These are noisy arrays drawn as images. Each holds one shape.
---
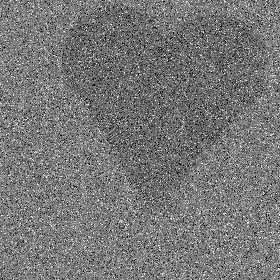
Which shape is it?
heart
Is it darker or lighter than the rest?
darker
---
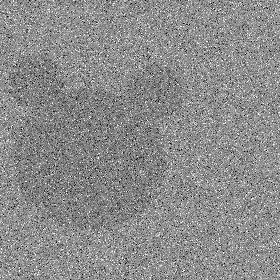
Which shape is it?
bear's head
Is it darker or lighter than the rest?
darker
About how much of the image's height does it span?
two thirds
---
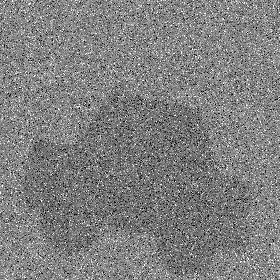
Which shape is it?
car
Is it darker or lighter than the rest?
darker
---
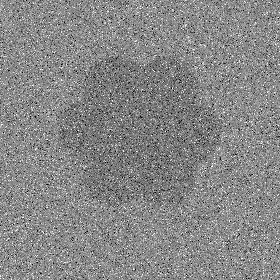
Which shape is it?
flower
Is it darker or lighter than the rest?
darker
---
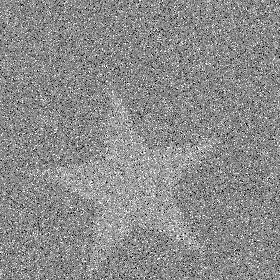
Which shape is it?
star
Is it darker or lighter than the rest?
lighter
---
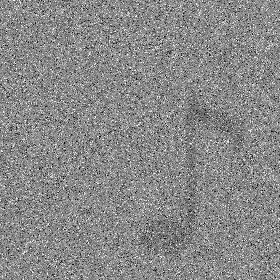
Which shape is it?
musical note
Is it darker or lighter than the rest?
darker
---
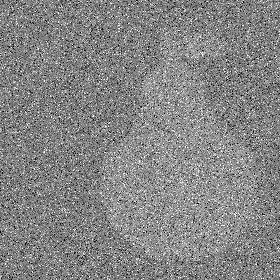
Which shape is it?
pear
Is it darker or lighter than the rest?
lighter
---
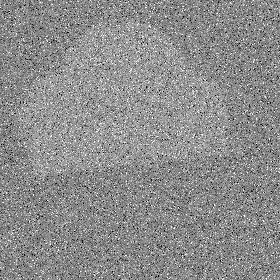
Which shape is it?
cloud
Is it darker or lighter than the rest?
lighter
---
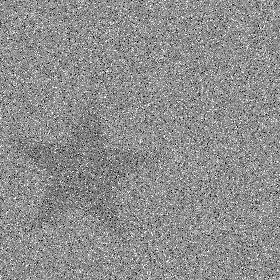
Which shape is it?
star
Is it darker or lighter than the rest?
darker
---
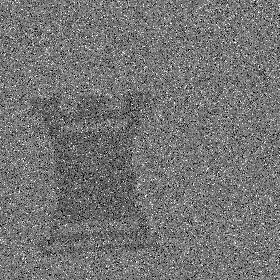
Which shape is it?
chess rook
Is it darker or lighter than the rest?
darker
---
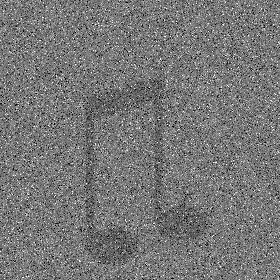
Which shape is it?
pair of musical notes
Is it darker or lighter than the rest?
darker
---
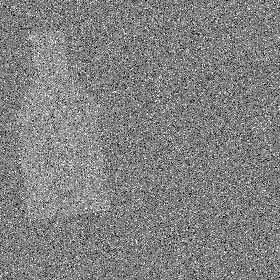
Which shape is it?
bottle
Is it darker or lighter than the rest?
lighter
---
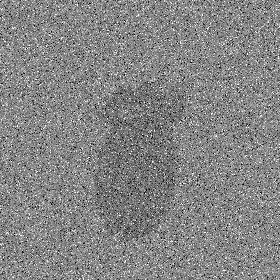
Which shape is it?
footprint
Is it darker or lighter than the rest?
darker
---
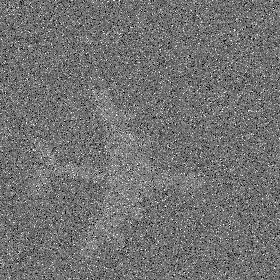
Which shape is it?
airplane
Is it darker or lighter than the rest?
lighter
